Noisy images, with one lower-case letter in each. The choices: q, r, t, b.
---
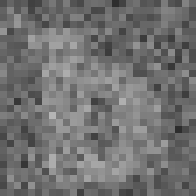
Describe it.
light b
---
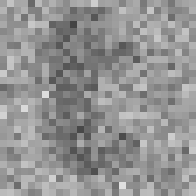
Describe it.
dark t
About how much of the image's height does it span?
nearly all
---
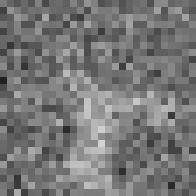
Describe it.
light r
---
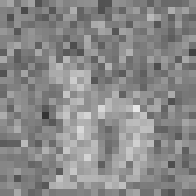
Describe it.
light b
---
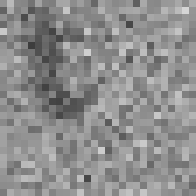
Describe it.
dark t
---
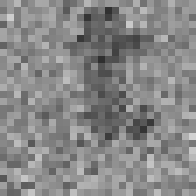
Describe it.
dark t
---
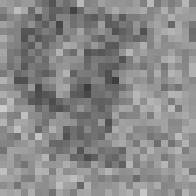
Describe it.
dark q
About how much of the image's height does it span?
nearly all
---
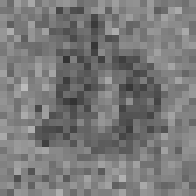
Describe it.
dark b
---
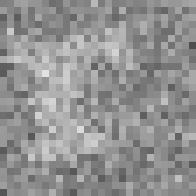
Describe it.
light r
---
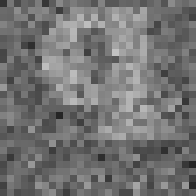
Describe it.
light q
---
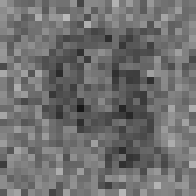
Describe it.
dark q
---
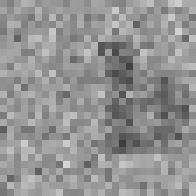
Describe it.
dark b
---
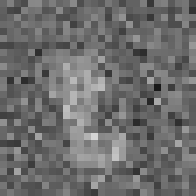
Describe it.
light t
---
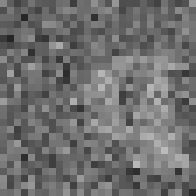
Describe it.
light q
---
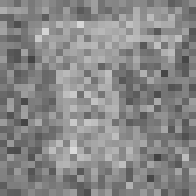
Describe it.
light r
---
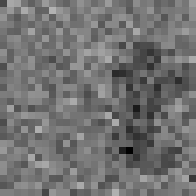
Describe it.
dark t
